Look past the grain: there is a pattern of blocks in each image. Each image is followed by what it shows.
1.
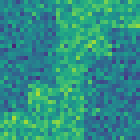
the same after a half turn
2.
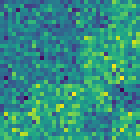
mirrored about the diagonal from the top left
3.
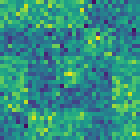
mirrored about the diagonal from the bottom left
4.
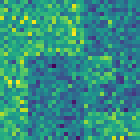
no symmetry
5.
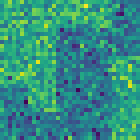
no symmetry
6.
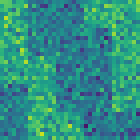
no symmetry
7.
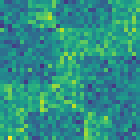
the same after a half turn
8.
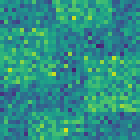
the same after a half turn
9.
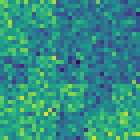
mirrored about the diagonal from the bottom left
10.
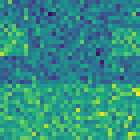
left and right mirror each other
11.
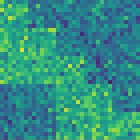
mirrored about the diagonal from the bottom left
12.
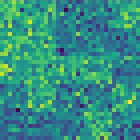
no symmetry
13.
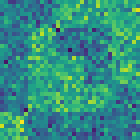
mirrored about the diagonal from the bottom left
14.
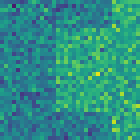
top and bottom mirror each other
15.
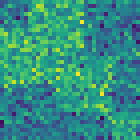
mirrored about the diagonal from the top left
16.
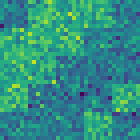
mirrored about the diagonal from the top left
